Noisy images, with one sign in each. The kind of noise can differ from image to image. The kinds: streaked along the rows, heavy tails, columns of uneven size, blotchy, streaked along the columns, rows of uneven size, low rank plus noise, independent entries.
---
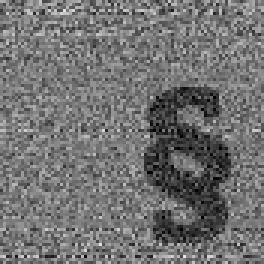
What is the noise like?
rows of uneven size
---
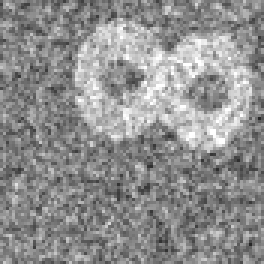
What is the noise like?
blotchy
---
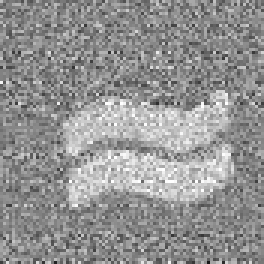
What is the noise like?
rows of uneven size
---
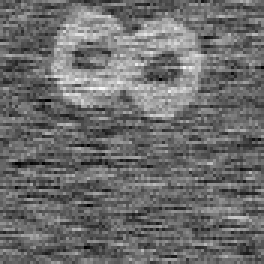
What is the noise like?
streaked along the rows
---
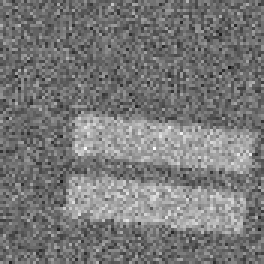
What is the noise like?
independent entries
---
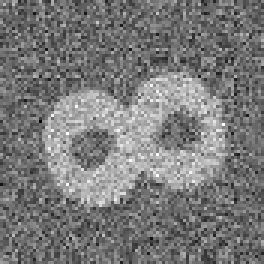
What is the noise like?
low rank plus noise
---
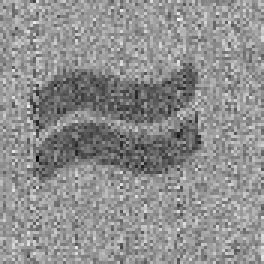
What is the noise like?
columns of uneven size
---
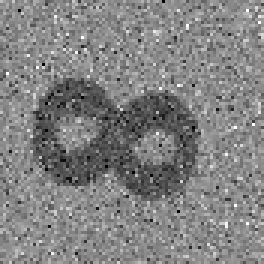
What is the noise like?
heavy tails
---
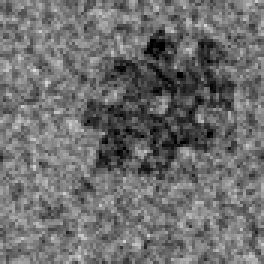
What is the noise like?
blotchy
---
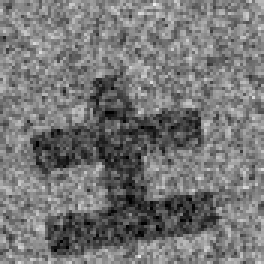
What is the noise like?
blotchy
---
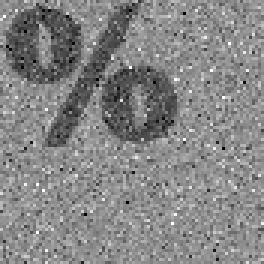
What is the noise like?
heavy tails
